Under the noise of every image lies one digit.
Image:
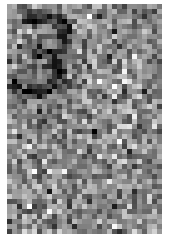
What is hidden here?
dark 3, top left
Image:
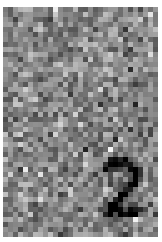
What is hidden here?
dark 2, bottom right
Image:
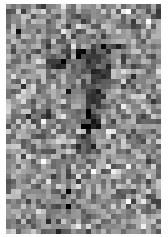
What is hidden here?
dark 7
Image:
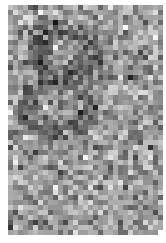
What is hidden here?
dark 8
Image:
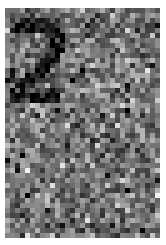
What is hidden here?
dark 2, top left
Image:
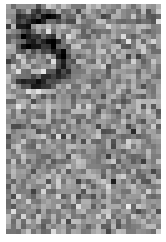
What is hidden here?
dark 5, top left
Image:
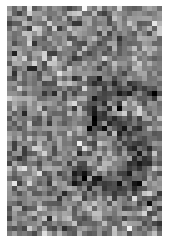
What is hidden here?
dark 5
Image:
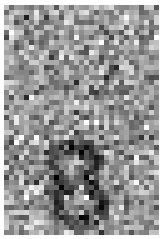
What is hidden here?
dark 8, bottom middle
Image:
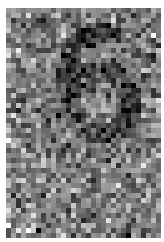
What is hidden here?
dark 6
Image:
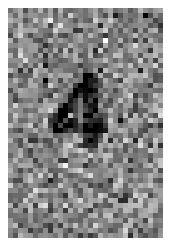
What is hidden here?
dark 4, centre
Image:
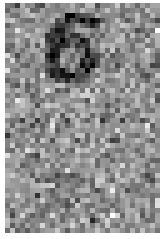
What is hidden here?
dark 6, top middle
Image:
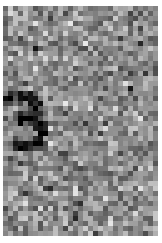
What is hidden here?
dark 3, middle left
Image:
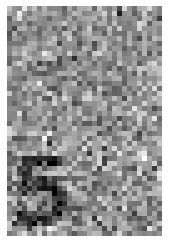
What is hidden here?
dark 5, bottom left
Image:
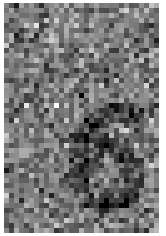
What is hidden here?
dark 6
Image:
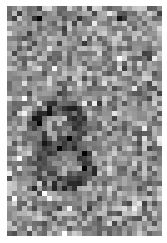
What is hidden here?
dark 8
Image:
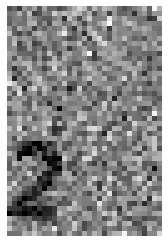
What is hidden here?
dark 2, bottom left
